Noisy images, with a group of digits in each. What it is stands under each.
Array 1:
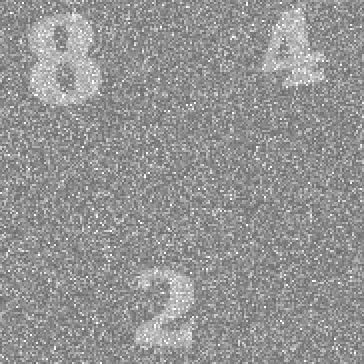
top left: 8; top right: 4; bottom middle: 2
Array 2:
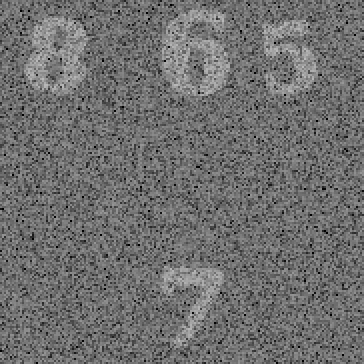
top left: 8; top middle: 6; top right: 5; bottom middle: 7
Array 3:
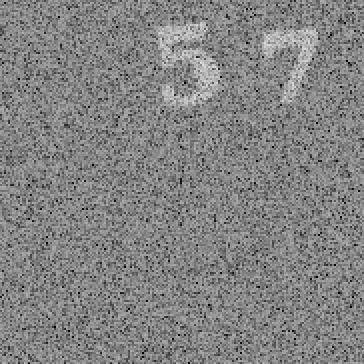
top middle: 5; top right: 7
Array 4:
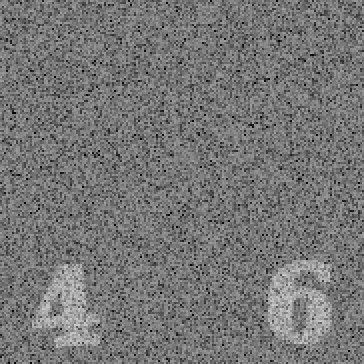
bottom left: 4; bottom right: 6
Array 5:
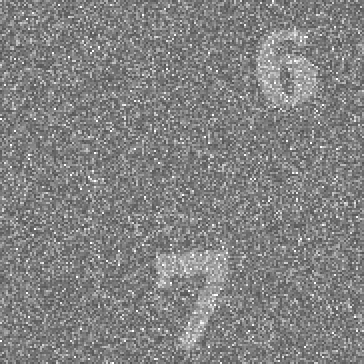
top right: 6; bottom middle: 7
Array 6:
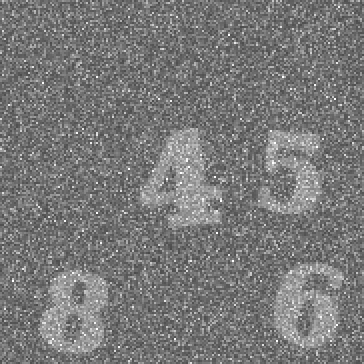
centre: 4; middle right: 5; bottom left: 8; bottom right: 6
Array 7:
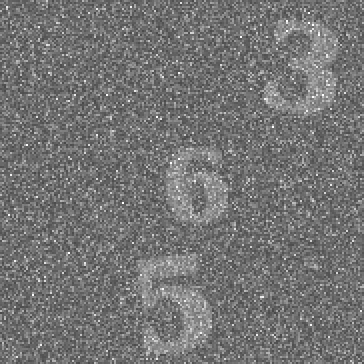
top right: 3; centre: 6; bottom middle: 5
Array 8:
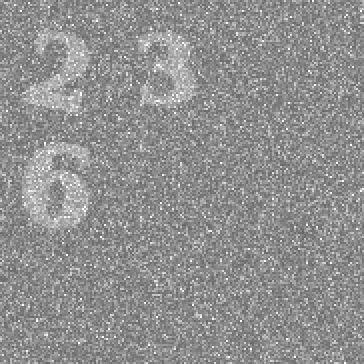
top left: 2; top middle: 3; middle left: 6
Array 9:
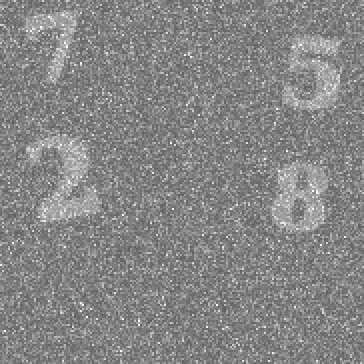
top left: 7; top right: 5; middle left: 2; middle right: 8
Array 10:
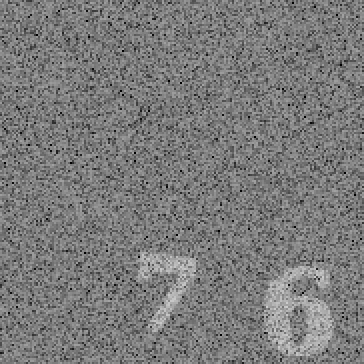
bottom middle: 7; bottom right: 6
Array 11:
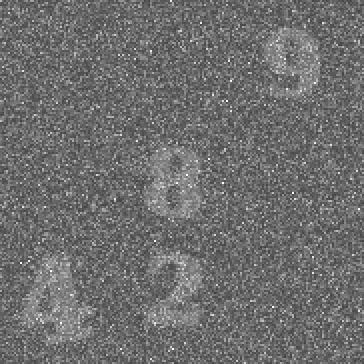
top right: 9; centre: 8; bottom left: 4; bottom middle: 2
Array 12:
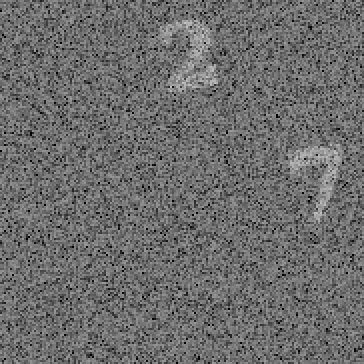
top middle: 2; middle right: 7
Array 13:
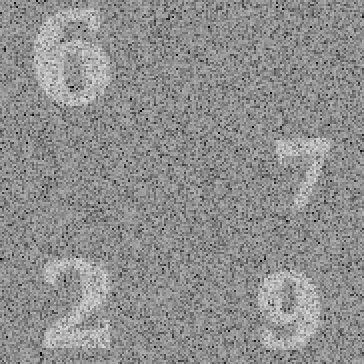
top left: 6; middle right: 7; bottom left: 2; bottom right: 9
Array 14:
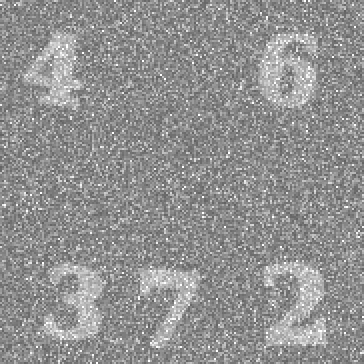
top left: 4; top right: 6; bottom left: 3; bottom middle: 7; bottom right: 2
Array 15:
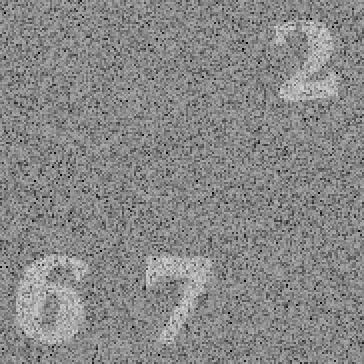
top right: 2; bottom left: 6; bottom middle: 7
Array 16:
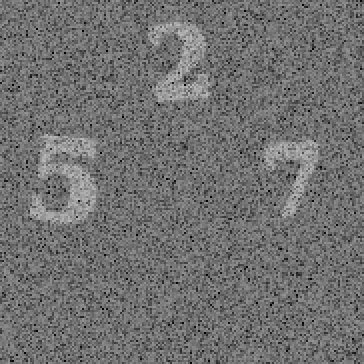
top middle: 2; middle left: 5; middle right: 7
